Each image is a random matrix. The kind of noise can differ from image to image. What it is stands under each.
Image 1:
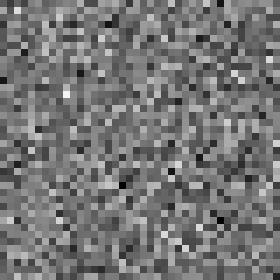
independent entries
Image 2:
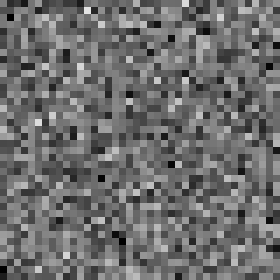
independent entries
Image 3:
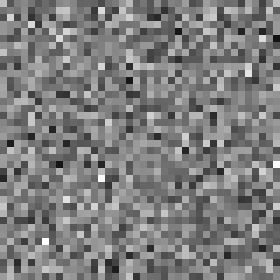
low rank plus noise
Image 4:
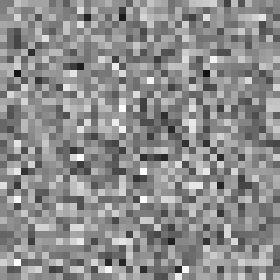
low rank plus noise
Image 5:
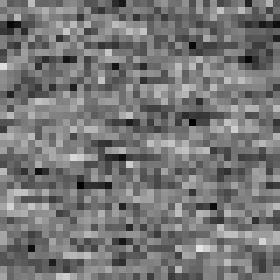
streaked along the rows
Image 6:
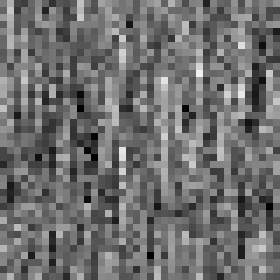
streaked along the columns
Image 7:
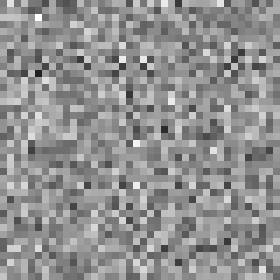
low rank plus noise
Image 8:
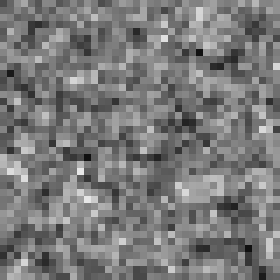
blotchy
